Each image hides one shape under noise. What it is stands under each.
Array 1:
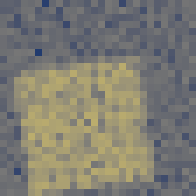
light square
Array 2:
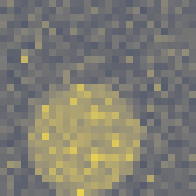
light disc
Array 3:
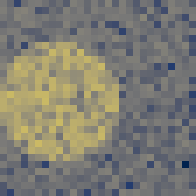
light disc
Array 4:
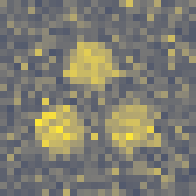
light three dots
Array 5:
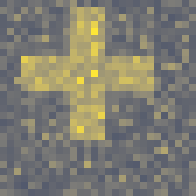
light cross
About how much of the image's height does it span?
two thirds
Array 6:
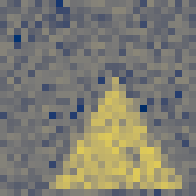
light triangle
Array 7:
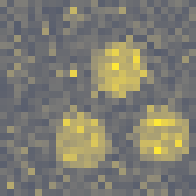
light three dots
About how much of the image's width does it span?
two thirds
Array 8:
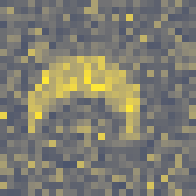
light crescent
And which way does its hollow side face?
down
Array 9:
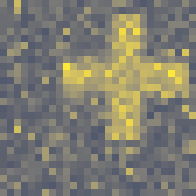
light cross
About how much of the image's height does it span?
two thirds
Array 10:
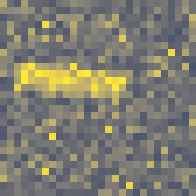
light bar
